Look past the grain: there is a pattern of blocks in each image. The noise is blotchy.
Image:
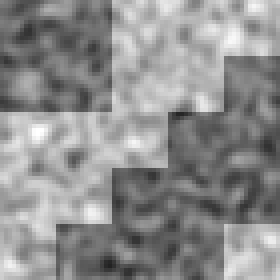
mirrored about the diagonal from the top left
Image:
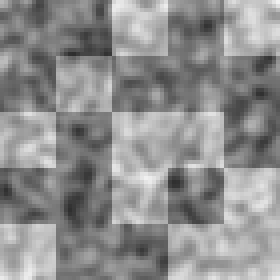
mirrored about the diagonal from the top left
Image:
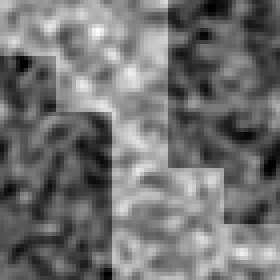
the same after a half turn
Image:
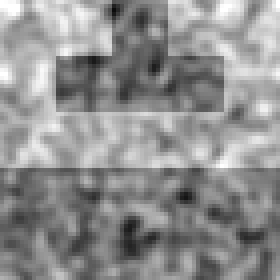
left and right mirror each other
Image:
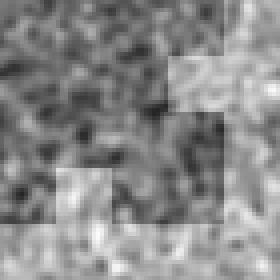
mirrored about the diagonal from the top left
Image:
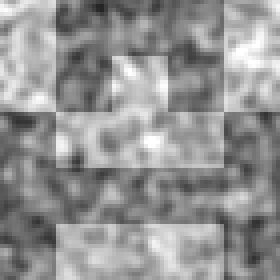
left and right mirror each other
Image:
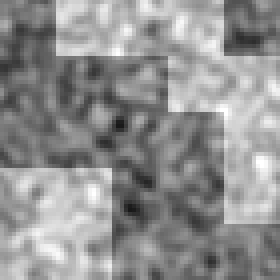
mirrored about the diagonal from the bottom left
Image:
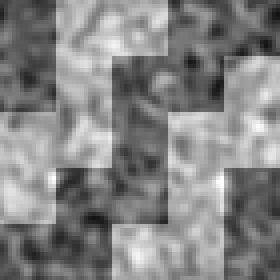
the same after a half turn
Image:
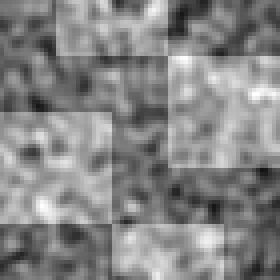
the same after a half turn
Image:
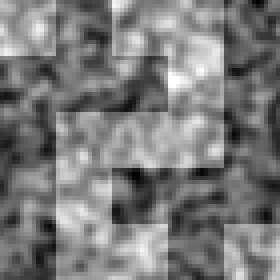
the same after a half turn
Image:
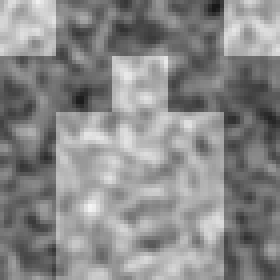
left and right mirror each other
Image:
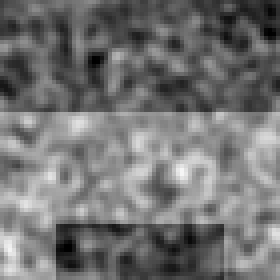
left and right mirror each other
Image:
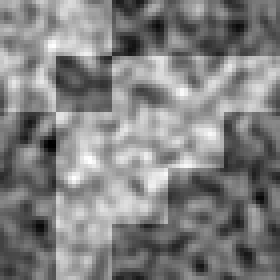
mirrored about the diagonal from the top left
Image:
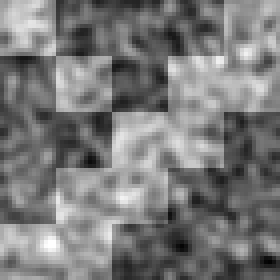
mirrored about the diagonal from the top left
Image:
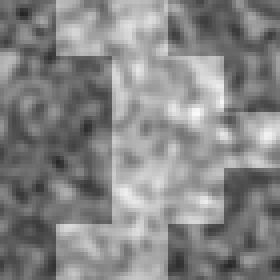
top and bottom mirror each other
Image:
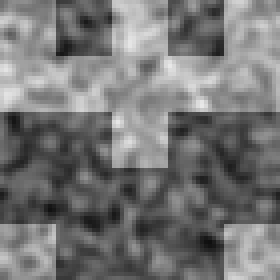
left and right mirror each other
